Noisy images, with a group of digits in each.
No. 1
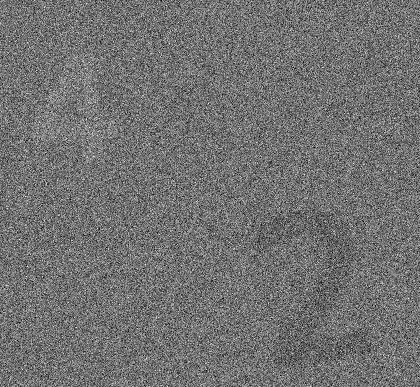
top left: light 4; bottom right: dark 2
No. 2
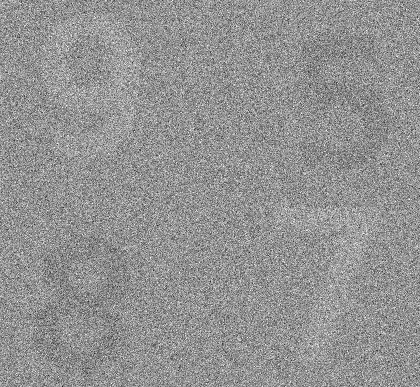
top left: light 9; top right: dark 5; bottom left: dark 8; bottom right: light 7
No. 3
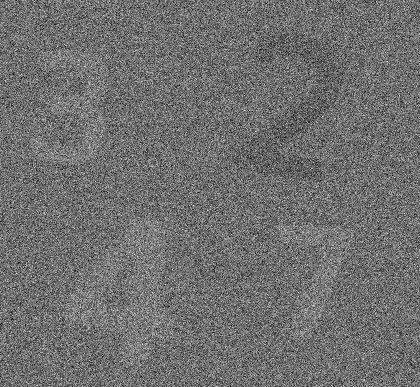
top left: light 3; top right: dark 2; bottom left: light 4; bottom right: light 7
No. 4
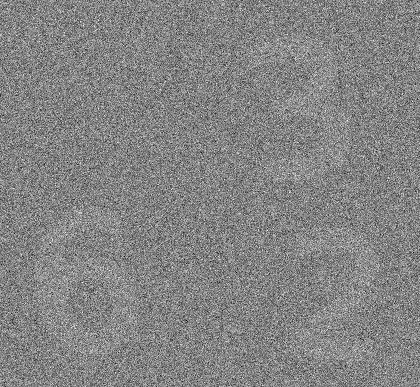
top right: light 3; bottom left: light 6; bottom right: light 2
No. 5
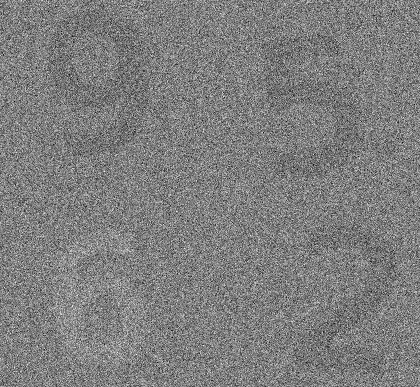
top left: dark 9; top right: dark 5; bottom left: light 6; bottom right: dark 2
